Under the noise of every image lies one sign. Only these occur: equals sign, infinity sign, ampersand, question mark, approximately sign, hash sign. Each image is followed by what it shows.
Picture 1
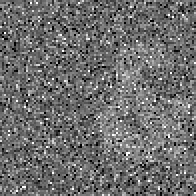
ampersand
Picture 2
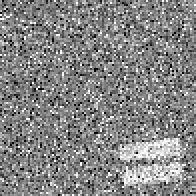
equals sign
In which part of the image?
bottom right
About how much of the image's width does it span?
a third
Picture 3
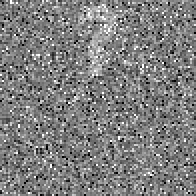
question mark
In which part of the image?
top middle
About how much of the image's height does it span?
a third
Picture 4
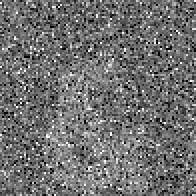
ampersand
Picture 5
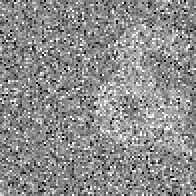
ampersand
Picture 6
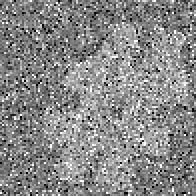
hash sign
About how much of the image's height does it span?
nearly all
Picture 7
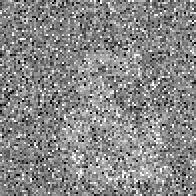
ampersand
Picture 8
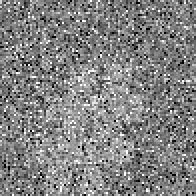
hash sign
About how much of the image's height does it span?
two thirds
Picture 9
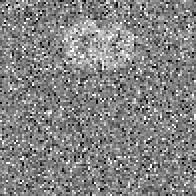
infinity sign
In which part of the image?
top middle
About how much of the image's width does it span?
a third
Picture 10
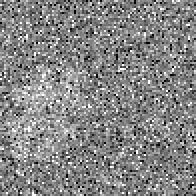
hash sign
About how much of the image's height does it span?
half
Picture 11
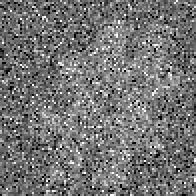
hash sign
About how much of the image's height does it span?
nearly all
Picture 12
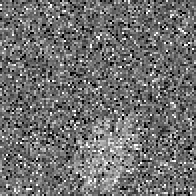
hash sign
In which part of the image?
bottom middle
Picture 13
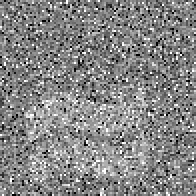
approximately sign
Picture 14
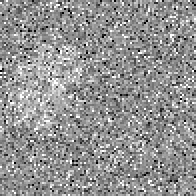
hash sign
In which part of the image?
middle left
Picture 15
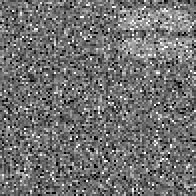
equals sign
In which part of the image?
top right
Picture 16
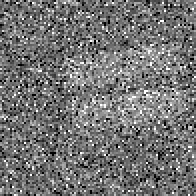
equals sign
